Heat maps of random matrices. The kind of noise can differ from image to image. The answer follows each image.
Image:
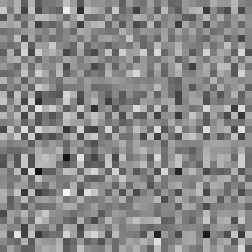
low rank plus noise
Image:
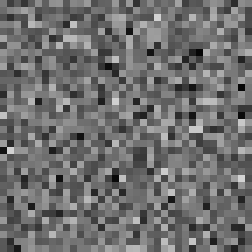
independent entries
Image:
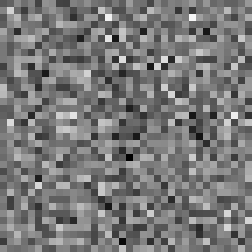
low rank plus noise
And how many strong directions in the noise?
five to eight
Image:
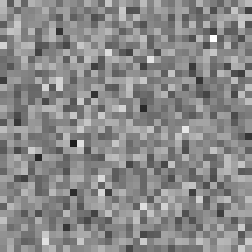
independent entries
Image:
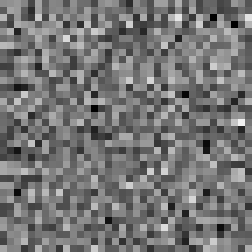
low rank plus noise
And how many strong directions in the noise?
five to eight
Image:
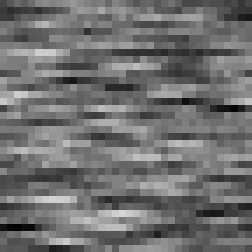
streaked along the rows
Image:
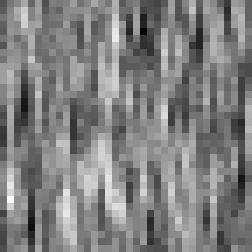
streaked along the columns
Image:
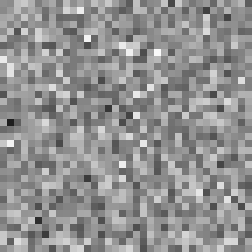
independent entries
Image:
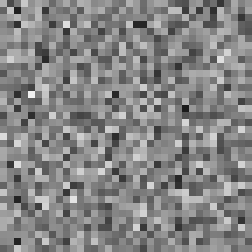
low rank plus noise
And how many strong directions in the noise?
five to eight
